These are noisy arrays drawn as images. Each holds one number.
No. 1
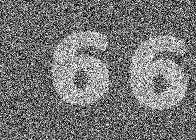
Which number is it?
66
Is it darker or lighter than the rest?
lighter
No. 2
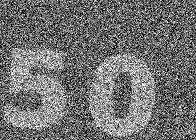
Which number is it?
50
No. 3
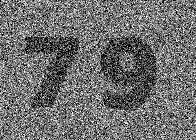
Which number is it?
79
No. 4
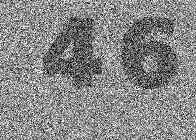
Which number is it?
46
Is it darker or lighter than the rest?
darker
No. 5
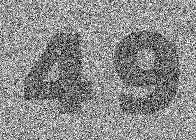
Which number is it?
49
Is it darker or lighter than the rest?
darker
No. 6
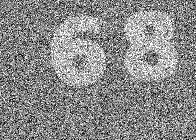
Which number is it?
68
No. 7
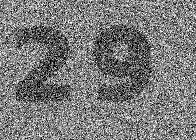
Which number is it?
29
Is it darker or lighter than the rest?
darker
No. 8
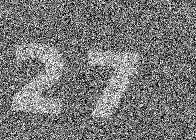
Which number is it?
27
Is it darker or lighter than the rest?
lighter
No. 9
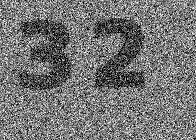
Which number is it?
32
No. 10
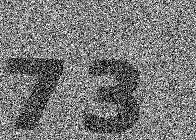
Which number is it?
73
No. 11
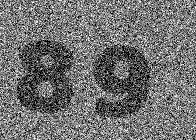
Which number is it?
89
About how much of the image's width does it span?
two thirds
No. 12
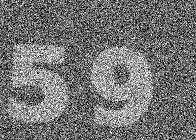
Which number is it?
59
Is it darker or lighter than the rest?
lighter
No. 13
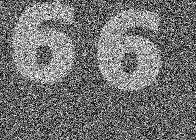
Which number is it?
66
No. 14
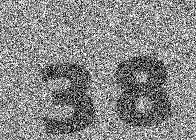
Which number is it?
38
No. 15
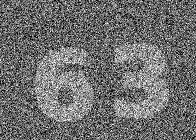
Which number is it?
63
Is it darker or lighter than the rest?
lighter
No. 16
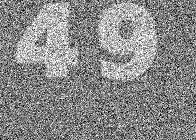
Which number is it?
49
